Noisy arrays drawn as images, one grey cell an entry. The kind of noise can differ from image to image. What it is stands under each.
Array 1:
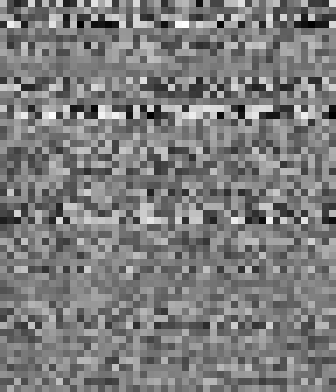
rows of uneven size
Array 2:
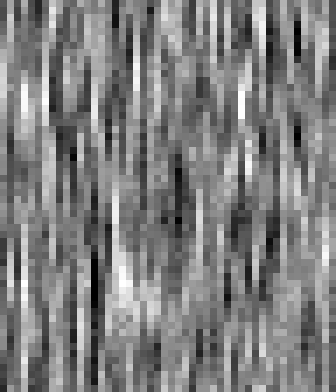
streaked along the columns
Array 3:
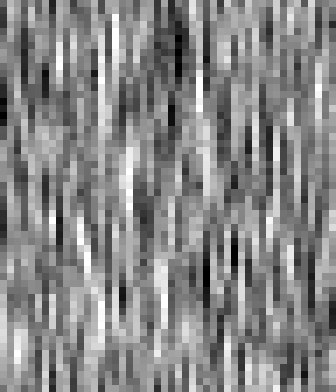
streaked along the columns
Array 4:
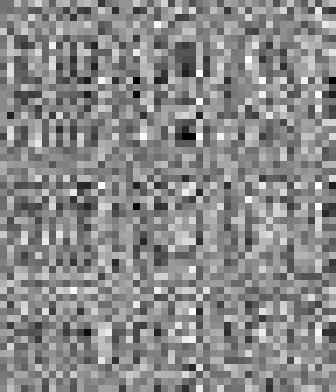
low rank plus noise
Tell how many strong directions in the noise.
two
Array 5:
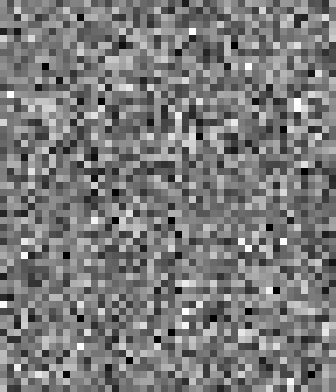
independent entries
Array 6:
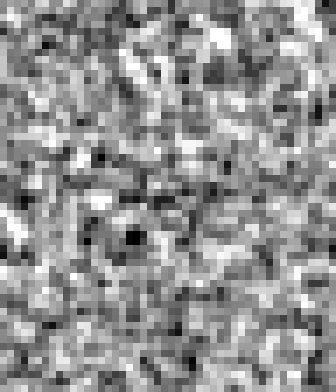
blotchy
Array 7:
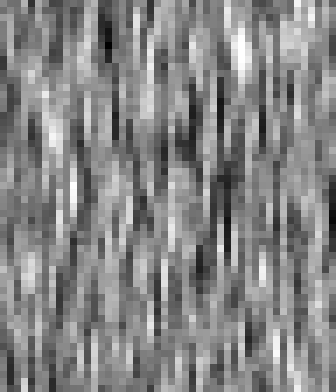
streaked along the columns
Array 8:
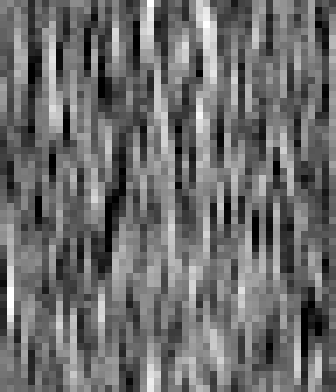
streaked along the columns
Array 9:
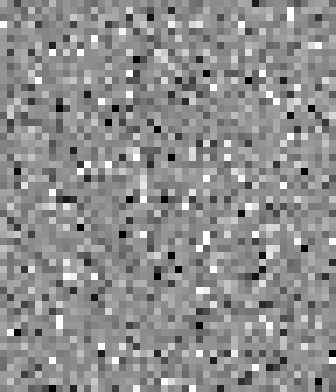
heavy tails
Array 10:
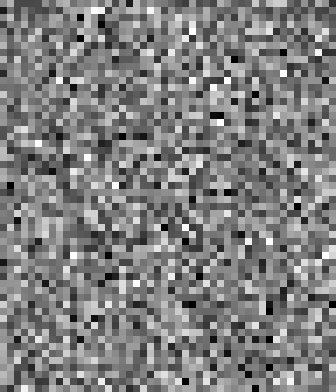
independent entries
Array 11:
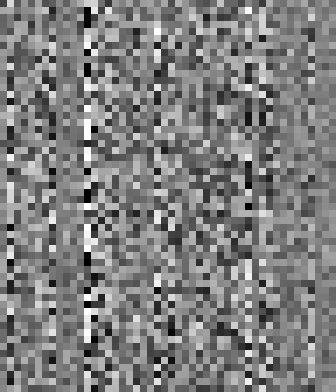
columns of uneven size
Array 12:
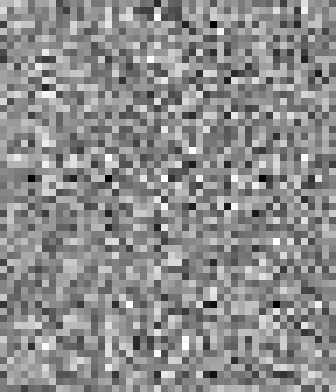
low rank plus noise
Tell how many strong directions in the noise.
five to eight
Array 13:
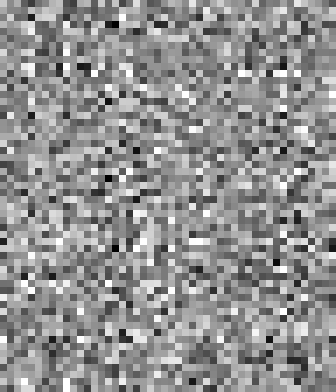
low rank plus noise
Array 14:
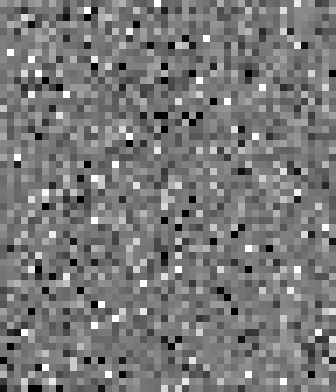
heavy tails
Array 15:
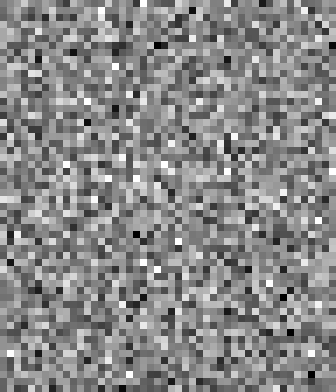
independent entries
